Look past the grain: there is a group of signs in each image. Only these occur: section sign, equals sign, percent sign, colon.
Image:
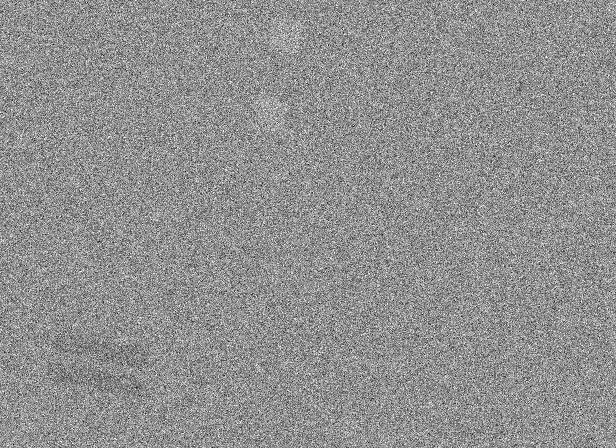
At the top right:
nothing
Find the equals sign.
bottom left
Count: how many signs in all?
2
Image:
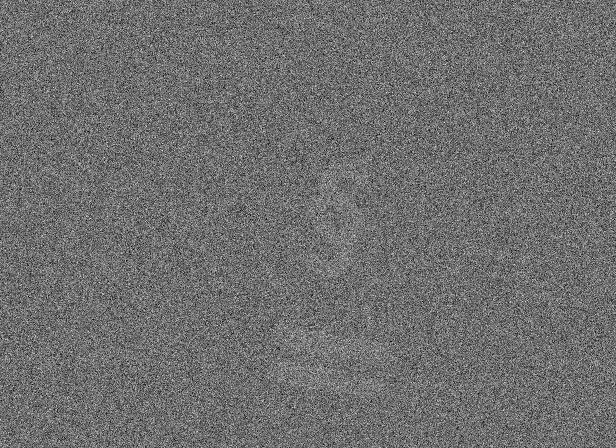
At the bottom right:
nothing
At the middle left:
nothing
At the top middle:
nothing
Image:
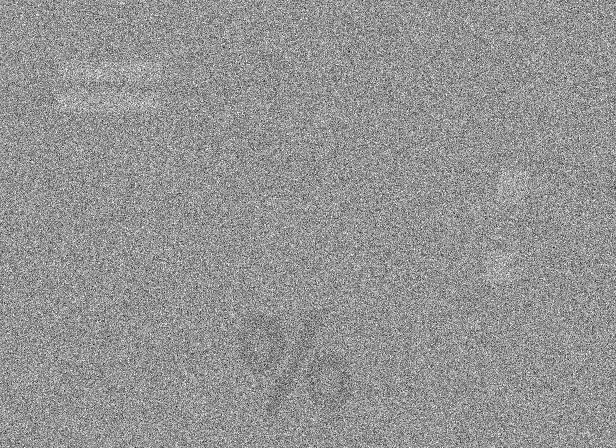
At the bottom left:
nothing
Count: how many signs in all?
3
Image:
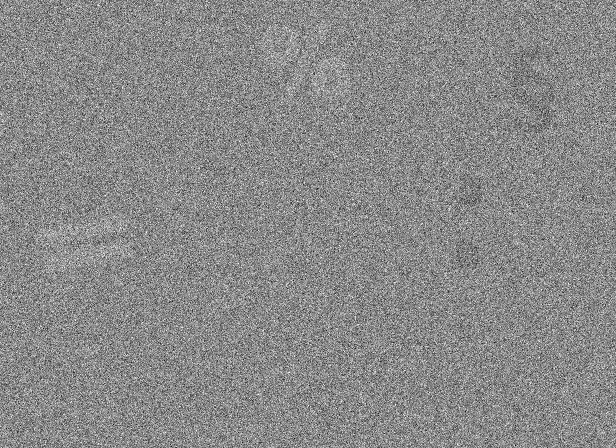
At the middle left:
equals sign
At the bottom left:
nothing
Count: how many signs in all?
4
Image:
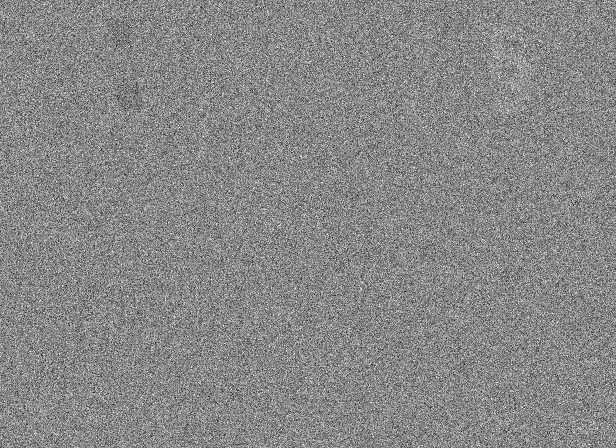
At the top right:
section sign
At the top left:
colon
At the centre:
nothing
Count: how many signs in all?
2
